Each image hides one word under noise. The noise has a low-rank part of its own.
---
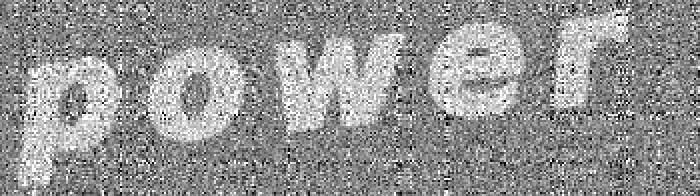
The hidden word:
power
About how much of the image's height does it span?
nearly all
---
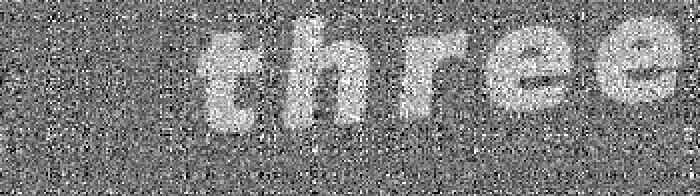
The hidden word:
three
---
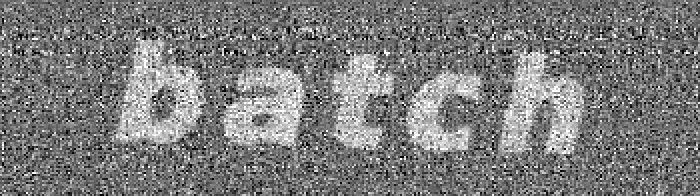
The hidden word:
batch
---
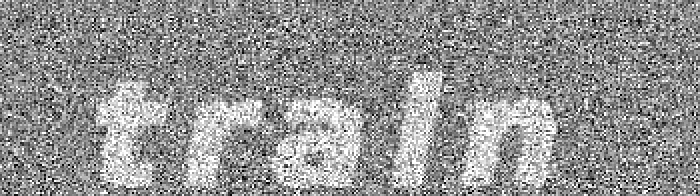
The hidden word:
train
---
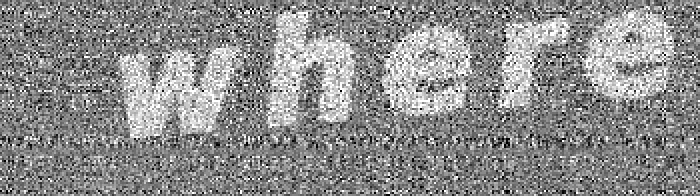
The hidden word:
where
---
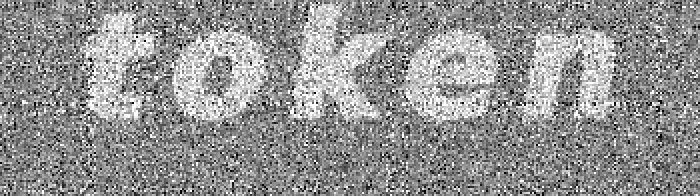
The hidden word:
token
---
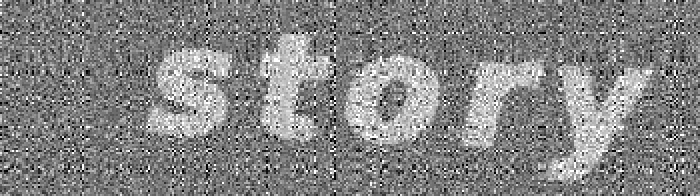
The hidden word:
story
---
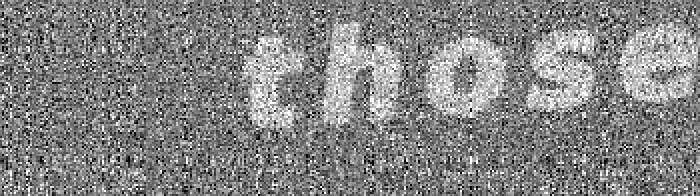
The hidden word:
those
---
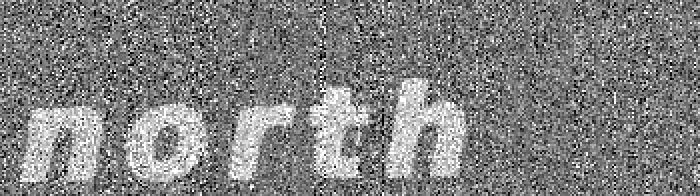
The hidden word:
north
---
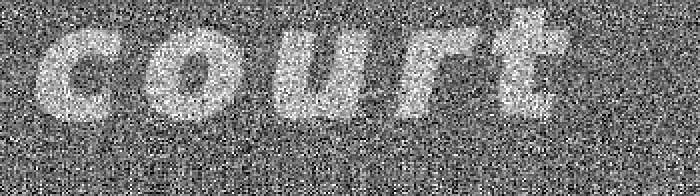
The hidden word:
court
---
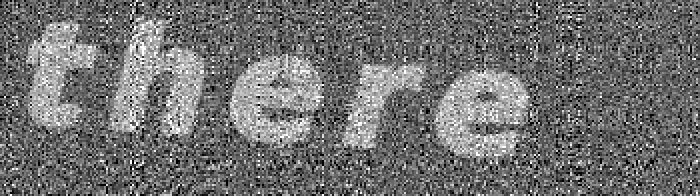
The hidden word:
there
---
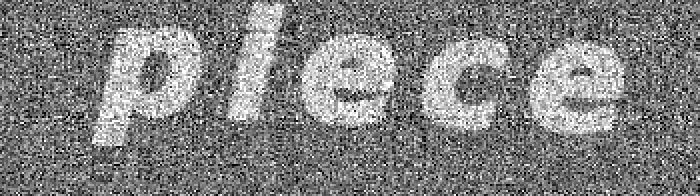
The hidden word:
piece
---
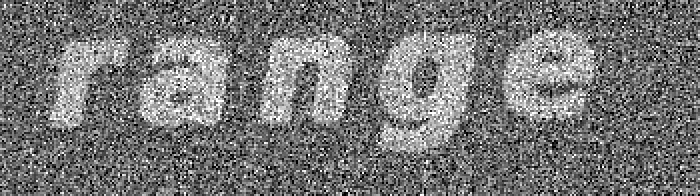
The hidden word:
range
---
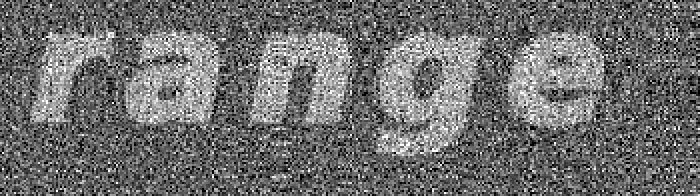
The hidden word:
range
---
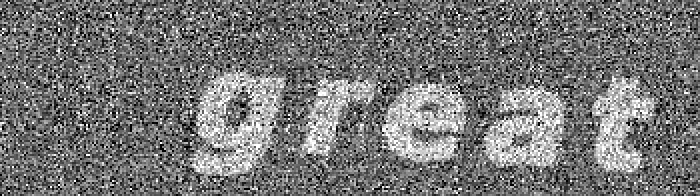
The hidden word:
great
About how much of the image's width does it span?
two thirds
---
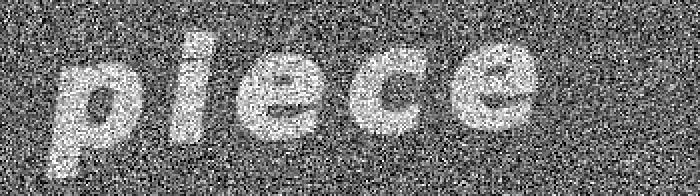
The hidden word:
piece
